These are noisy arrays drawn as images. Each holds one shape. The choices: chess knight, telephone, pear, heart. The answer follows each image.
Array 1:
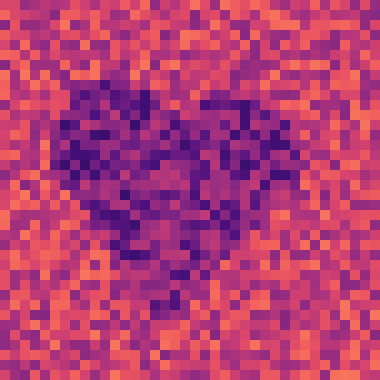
heart
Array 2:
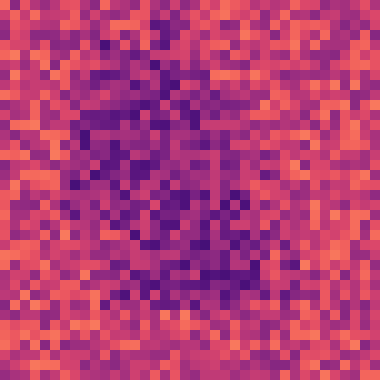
chess knight
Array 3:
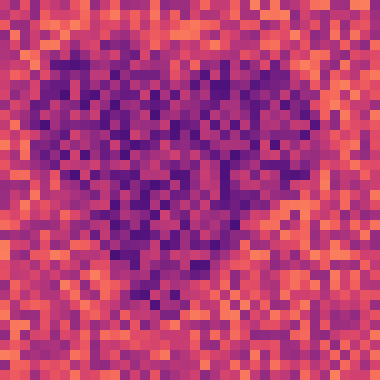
heart
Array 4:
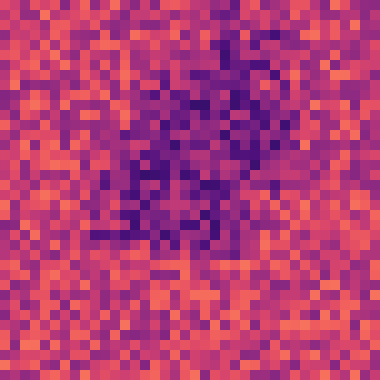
chess knight
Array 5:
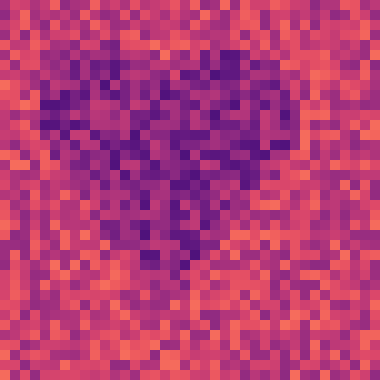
heart
